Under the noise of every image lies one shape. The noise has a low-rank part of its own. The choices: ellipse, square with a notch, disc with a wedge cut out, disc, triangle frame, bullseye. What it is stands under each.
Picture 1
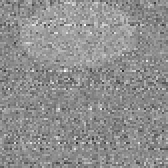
ellipse
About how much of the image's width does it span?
two thirds
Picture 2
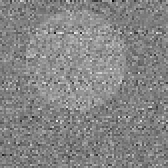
disc
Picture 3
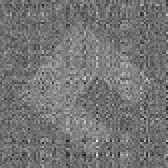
square with a notch
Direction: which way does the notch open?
down and right
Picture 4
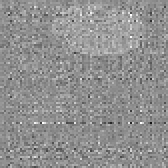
ellipse
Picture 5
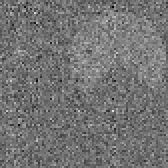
disc with a wedge cut out
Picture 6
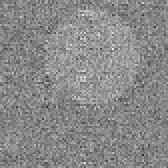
disc
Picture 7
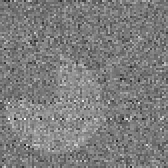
disc with a wedge cut out
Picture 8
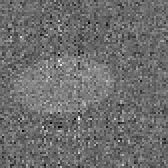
ellipse
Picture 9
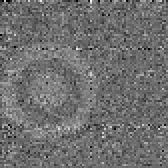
bullseye
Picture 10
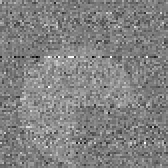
disc with a wedge cut out
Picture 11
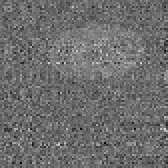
ellipse
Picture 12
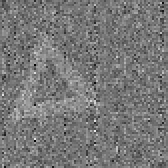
triangle frame
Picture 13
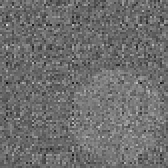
disc
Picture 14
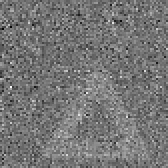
triangle frame
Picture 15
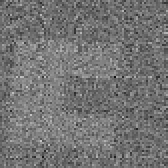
square with a notch
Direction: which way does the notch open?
right
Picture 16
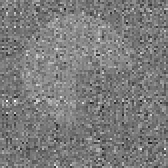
disc with a wedge cut out
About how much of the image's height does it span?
two thirds
